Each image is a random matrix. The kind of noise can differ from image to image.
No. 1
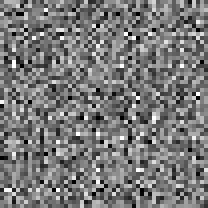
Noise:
low rank plus noise
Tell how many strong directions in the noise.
five to eight
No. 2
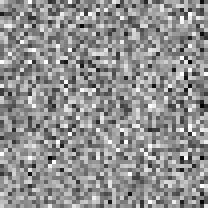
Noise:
low rank plus noise
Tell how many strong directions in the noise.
two
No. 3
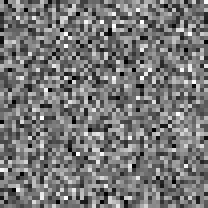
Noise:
independent entries
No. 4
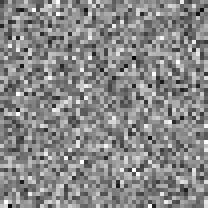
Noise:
independent entries
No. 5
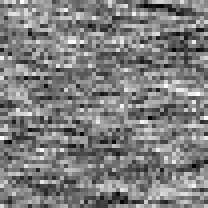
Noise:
streaked along the rows
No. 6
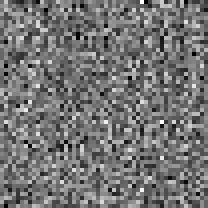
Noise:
low rank plus noise
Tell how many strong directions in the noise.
two
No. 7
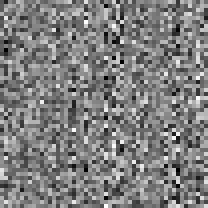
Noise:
columns of uneven size
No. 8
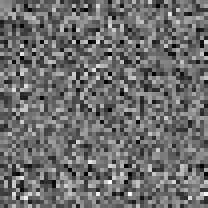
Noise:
low rank plus noise
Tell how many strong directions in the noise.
three or four
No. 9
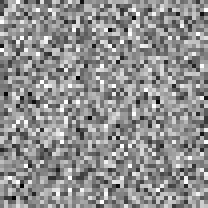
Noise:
independent entries
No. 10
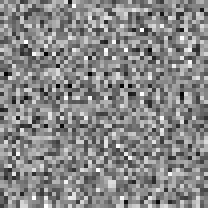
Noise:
low rank plus noise
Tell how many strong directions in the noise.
one
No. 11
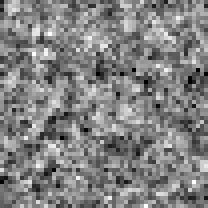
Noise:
blotchy
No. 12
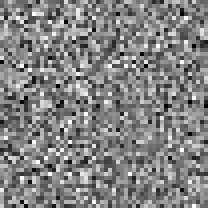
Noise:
low rank plus noise
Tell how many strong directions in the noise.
five to eight
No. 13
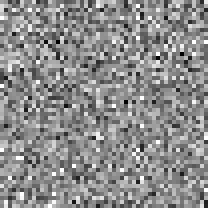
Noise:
low rank plus noise
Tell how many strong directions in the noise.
two
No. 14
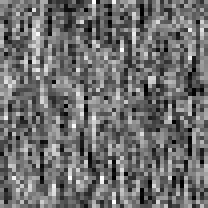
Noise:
streaked along the columns
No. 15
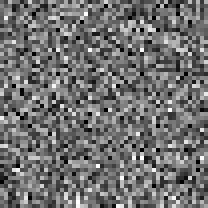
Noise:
low rank plus noise
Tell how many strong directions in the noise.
five to eight
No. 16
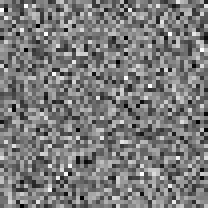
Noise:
independent entries
